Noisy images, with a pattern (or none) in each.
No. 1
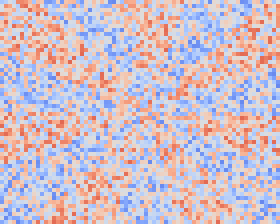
spokes from one point
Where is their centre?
centre
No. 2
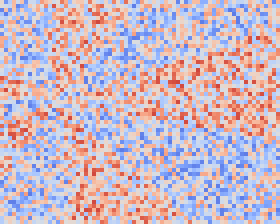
spokes from one point
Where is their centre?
middle left
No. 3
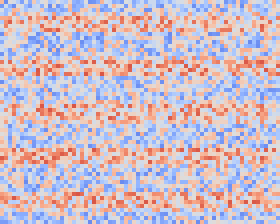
horizontal stripes
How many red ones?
5
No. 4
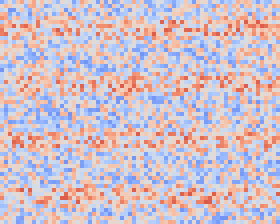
horizontal stripes
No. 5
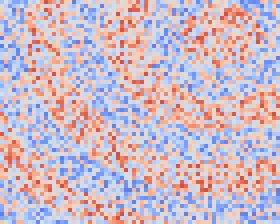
rings round one point
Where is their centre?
top right
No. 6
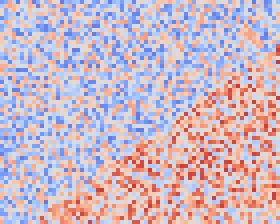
a sharp edge
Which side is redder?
bottom right
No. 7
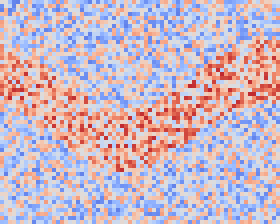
a wavy band
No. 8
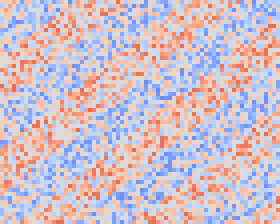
diagonal stripes
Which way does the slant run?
bottom left to top right
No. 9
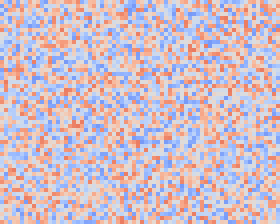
only noise
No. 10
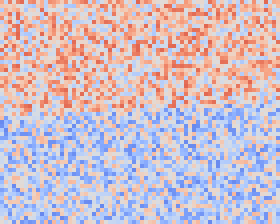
a sharp edge
